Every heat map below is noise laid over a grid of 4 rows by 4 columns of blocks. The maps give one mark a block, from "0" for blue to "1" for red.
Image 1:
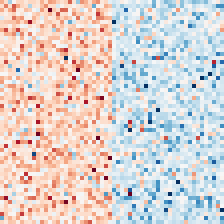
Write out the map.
1 1 0 0
1 1 0 0
1 1 0 0
1 1 0 0
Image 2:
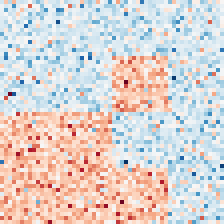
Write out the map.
0 0 0 0
0 0 1 0
1 1 0 0
1 1 1 0
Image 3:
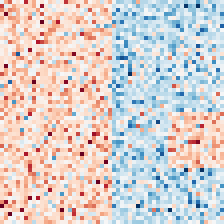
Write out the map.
1 1 0 0
1 1 0 0
1 1 0 1
1 1 0 0
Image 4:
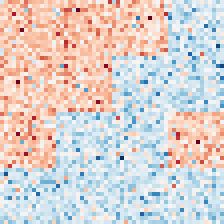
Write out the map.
1 1 1 0
1 1 0 0
1 0 0 1
0 0 0 0
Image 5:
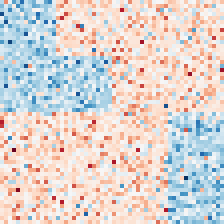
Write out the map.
0 1 1 1
0 0 1 1
1 1 1 0
1 1 1 0
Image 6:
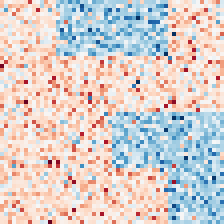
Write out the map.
1 0 0 1
1 1 1 1
1 1 0 0
1 1 1 0
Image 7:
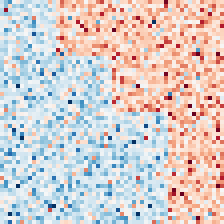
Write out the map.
0 1 1 1
0 0 1 1
0 0 0 1
0 0 0 1
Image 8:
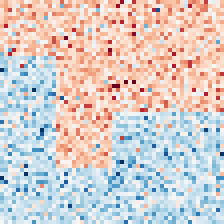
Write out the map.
1 1 1 1
0 1 1 1
0 1 0 0
0 0 0 0
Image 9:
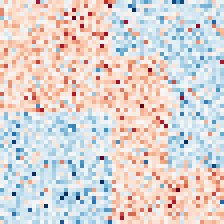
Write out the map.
1 1 0 0
1 1 1 0
0 0 1 0
0 0 1 1
